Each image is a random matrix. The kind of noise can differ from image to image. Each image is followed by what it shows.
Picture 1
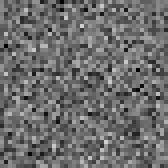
independent entries
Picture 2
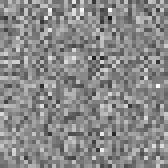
low rank plus noise
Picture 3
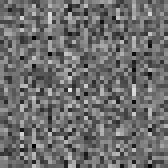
columns of uneven size
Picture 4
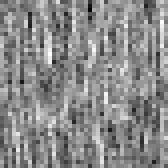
streaked along the columns
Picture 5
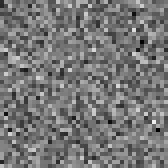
independent entries
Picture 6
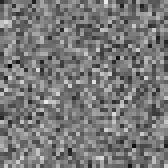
independent entries
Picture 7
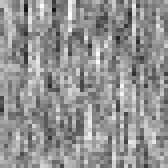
streaked along the columns
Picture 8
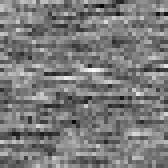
streaked along the rows
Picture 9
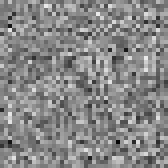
low rank plus noise
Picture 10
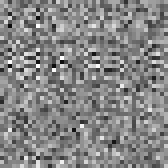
low rank plus noise
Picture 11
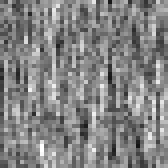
streaked along the columns
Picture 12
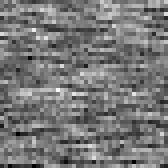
streaked along the rows
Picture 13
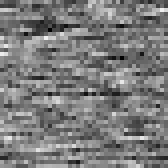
streaked along the rows
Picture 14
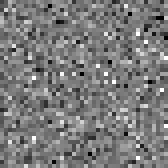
heavy tails
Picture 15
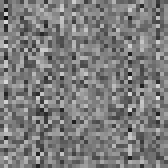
columns of uneven size
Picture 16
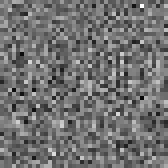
low rank plus noise
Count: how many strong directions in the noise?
five to eight
